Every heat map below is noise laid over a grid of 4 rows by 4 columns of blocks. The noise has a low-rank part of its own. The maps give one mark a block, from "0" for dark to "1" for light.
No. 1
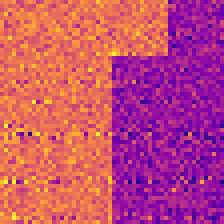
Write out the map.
1 1 1 0
1 1 0 0
1 1 0 0
1 1 0 0
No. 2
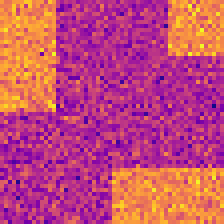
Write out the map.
1 0 0 1
1 0 0 0
0 0 0 0
0 0 1 1
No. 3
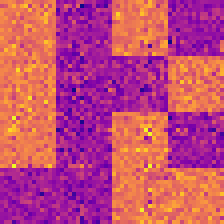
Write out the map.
1 0 1 0
1 0 0 1
1 0 1 0
0 0 1 1
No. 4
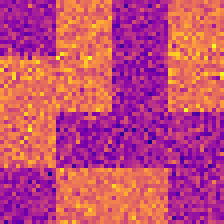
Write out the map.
0 1 0 1
1 1 0 1
1 0 0 0
0 1 1 0
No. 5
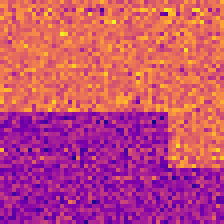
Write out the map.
1 1 1 1
1 1 1 1
0 0 0 1
0 0 0 0
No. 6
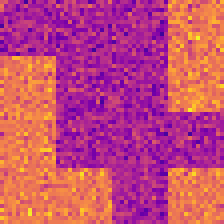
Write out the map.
0 0 0 1
1 0 0 1
1 0 0 0
1 1 0 1
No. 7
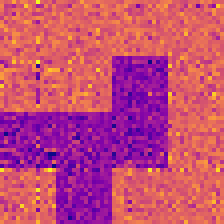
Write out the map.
1 1 1 1
1 1 0 1
0 0 0 1
1 0 1 1
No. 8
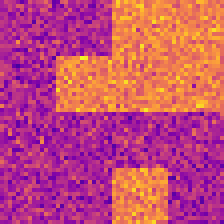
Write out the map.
0 0 1 1
0 1 1 1
0 0 0 0
0 0 1 0
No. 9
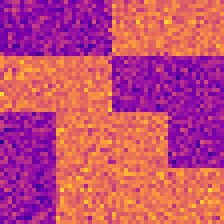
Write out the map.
0 0 1 1
1 1 0 0
0 1 1 0
0 1 1 1
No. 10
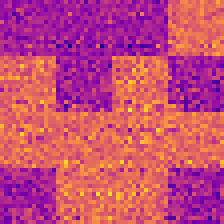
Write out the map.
0 0 0 1
1 0 1 0
1 1 1 1
0 1 1 0
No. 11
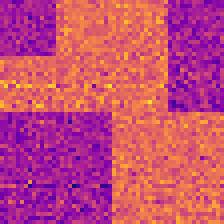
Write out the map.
0 1 1 0
1 1 1 0
0 0 1 1
0 0 1 1
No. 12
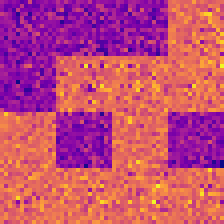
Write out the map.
0 0 0 1
0 1 1 1
1 0 1 0
1 1 1 1
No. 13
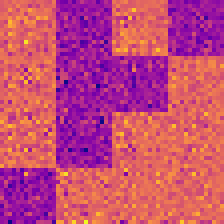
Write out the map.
1 0 1 0
1 0 0 1
1 0 1 1
0 1 1 1
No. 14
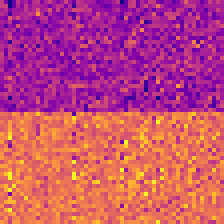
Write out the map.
0 0 0 0
0 0 0 0
1 1 1 1
1 1 1 1
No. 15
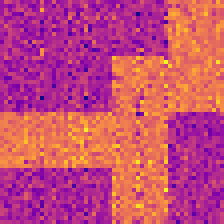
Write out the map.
0 0 0 1
0 0 1 1
1 1 1 0
0 0 1 0
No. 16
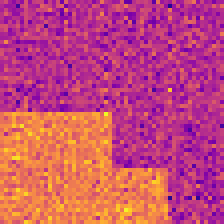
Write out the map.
0 0 0 0
0 0 0 0
1 1 0 0
1 1 1 0
